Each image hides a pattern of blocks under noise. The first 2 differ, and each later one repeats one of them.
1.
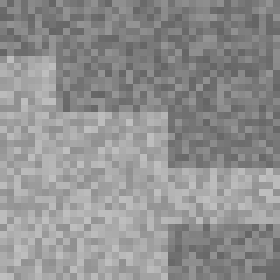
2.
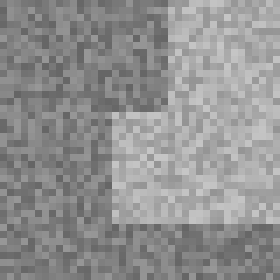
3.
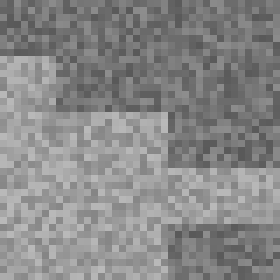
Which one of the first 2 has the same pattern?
1
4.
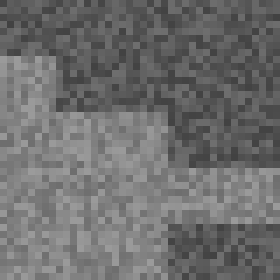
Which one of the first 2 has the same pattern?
1
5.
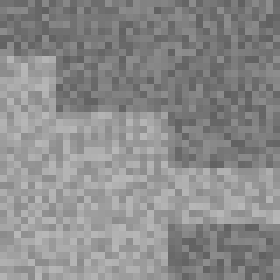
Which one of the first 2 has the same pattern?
1
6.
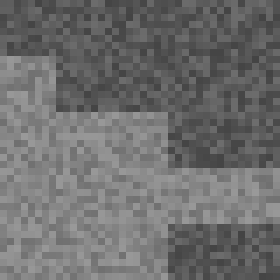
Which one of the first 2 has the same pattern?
1
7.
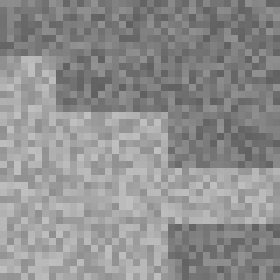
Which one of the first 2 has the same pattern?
1
